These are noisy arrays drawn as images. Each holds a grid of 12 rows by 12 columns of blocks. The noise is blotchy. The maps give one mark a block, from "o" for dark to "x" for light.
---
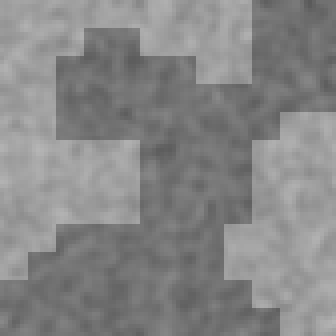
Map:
x x x x x x x x x o o o
x x x o o x x x x o o o
x x o o o o o x x o o o
x x o o o o o o o o o o
x x o o o o o o o o x x
x x x x x o o o o x x x
x x x x x o o o o x x x
x x x x x o o o o x x x
x x o o o o o o x x x x
x o o o o o o o x x x x
o o o o o o o o o x x x
o o o o o o o o o o x x
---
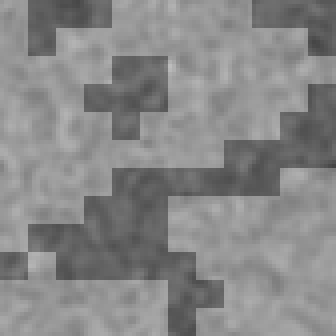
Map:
x o o o x x x x x o o o
x o x x x x x x x x x o
x x x x o o x x x x x x
x x x o o o x x x x x o
x x x x o x x x x x o o
x x x x x x x x o o o o
x x x x o o o o o o x x
x x x o o o x x x x x x
x o o o o o x x x x x x
o x o o o o o x x x x x
x x x x x x o o x x x x
x x x x x x o x x x x x
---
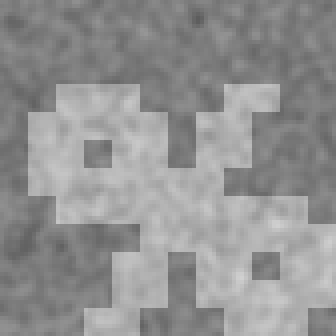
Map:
o o o o o o o o o o o o
o o o o o o o o o o o o
o o o o o o o o o o o o
o o x x x o o o x x o o
o x x x x x o x x o o o
o x x o x x o x x o o o
o x x x x x x x o o o o
o o x x x x x x x x x o
o o o o o x x x x x x x
o o o o x x o x x o x x
o o o o x x o x x x x x
o o o x x o o o x x x o
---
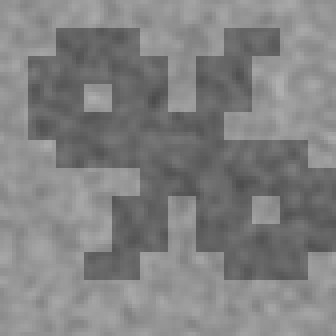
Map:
x x x x x x x x x x x x
x x o o o x x x o o x x
x o o o o o x o o x x x
x o o x o o x o o x x x
x o o o o o o o x x x x
x x o o o o o o o o o x
x x x x x o o o o o o o
x x x x o o x o o x o o
x x x x o o x o o o o o
x x x o o x x x o o o x
x x x x x x x x x x x x
x x x x x x x x x x x x
